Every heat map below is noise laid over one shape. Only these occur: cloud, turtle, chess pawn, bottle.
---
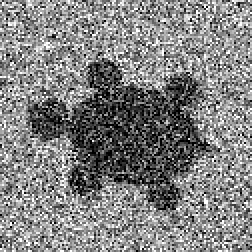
turtle
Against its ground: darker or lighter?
darker
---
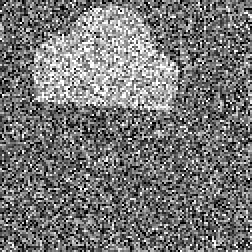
cloud
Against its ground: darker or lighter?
lighter
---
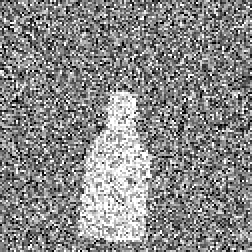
bottle
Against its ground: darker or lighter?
lighter
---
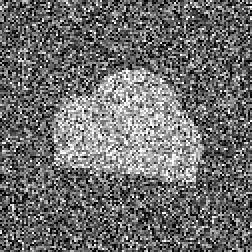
cloud
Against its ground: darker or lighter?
lighter
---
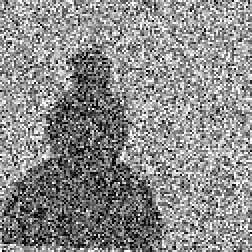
chess pawn
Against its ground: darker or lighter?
darker
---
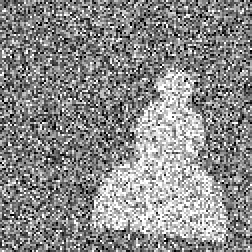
chess pawn
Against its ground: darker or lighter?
lighter
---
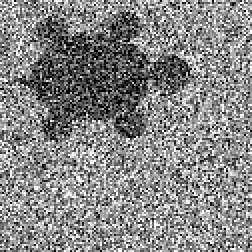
turtle
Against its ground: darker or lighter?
darker
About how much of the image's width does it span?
two thirds
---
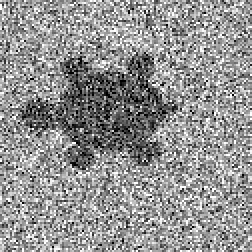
turtle
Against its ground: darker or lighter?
darker
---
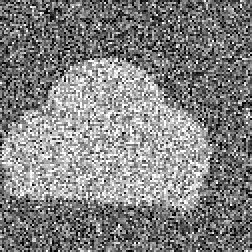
cloud
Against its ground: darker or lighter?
lighter
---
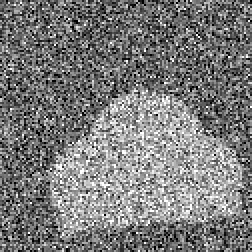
cloud
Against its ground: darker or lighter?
lighter
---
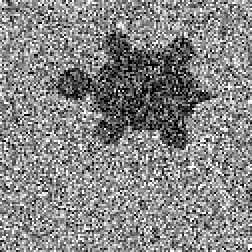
turtle
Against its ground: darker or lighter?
darker
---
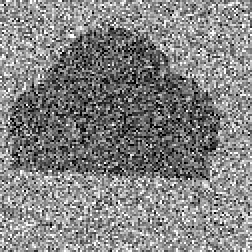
cloud
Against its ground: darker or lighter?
darker
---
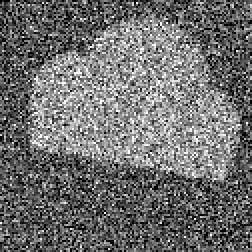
cloud
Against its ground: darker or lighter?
lighter
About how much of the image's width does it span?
nearly all
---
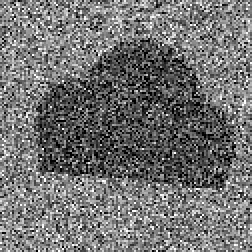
cloud
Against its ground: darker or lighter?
darker
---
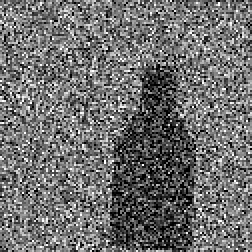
bottle
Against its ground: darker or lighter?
darker
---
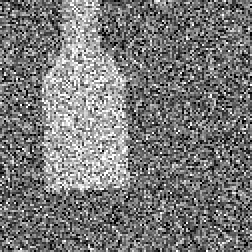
bottle
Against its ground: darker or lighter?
lighter
